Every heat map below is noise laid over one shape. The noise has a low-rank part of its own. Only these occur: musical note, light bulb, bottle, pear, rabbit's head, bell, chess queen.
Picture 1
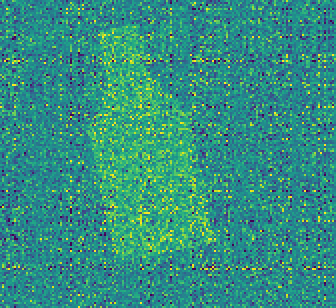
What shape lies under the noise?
bottle
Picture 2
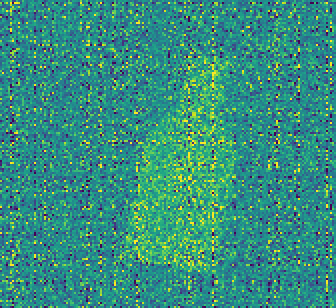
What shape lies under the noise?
bottle
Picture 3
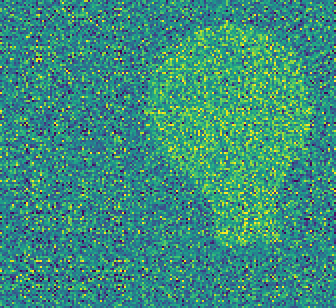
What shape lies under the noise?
light bulb
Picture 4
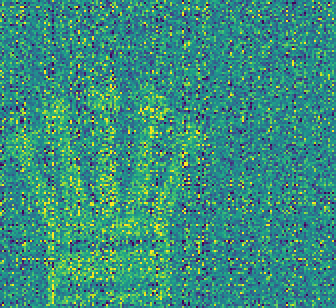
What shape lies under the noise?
chess queen
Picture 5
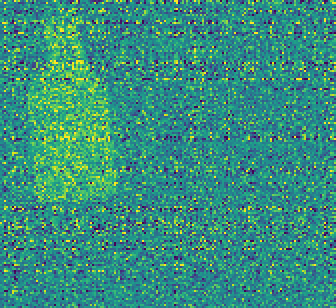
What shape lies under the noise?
bottle
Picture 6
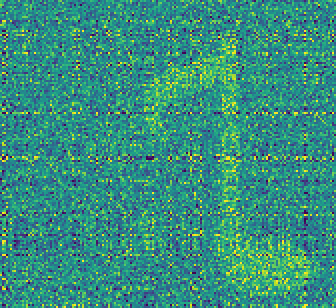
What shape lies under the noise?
musical note
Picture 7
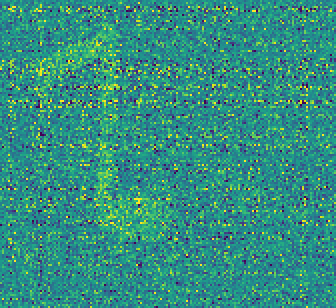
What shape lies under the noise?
musical note
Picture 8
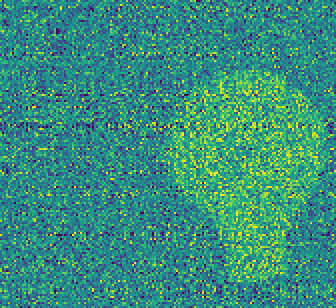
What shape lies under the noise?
light bulb
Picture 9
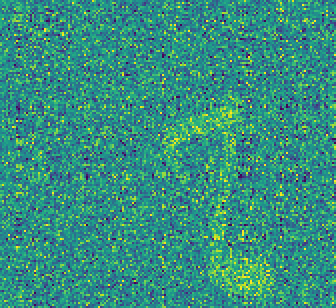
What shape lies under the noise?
musical note
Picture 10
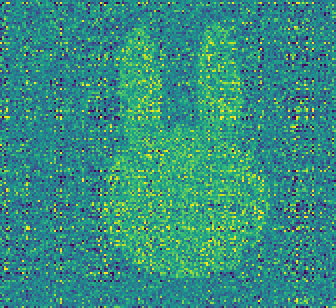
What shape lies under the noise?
rabbit's head
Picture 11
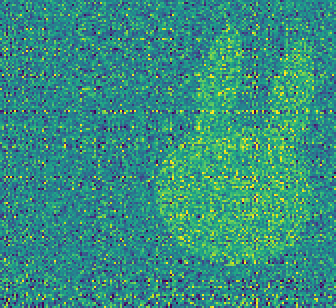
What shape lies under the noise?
rabbit's head
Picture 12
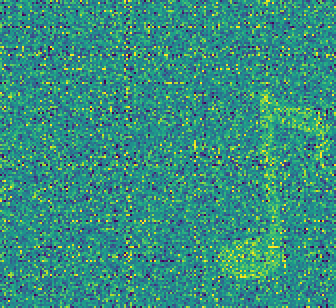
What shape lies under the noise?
musical note
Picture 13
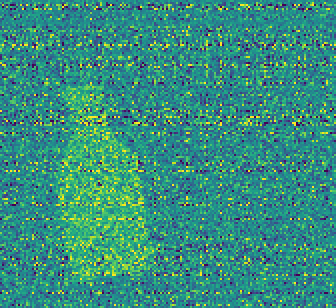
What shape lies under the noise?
bottle
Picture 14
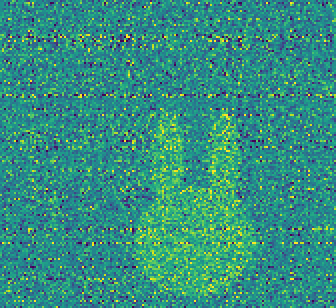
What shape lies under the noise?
rabbit's head
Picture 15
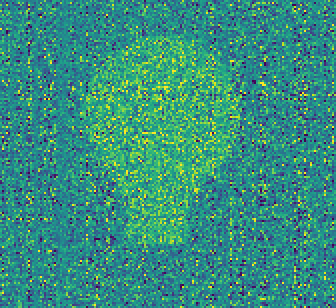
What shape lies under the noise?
light bulb
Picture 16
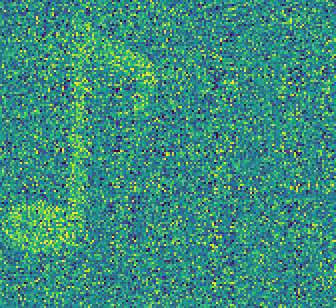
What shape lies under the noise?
musical note
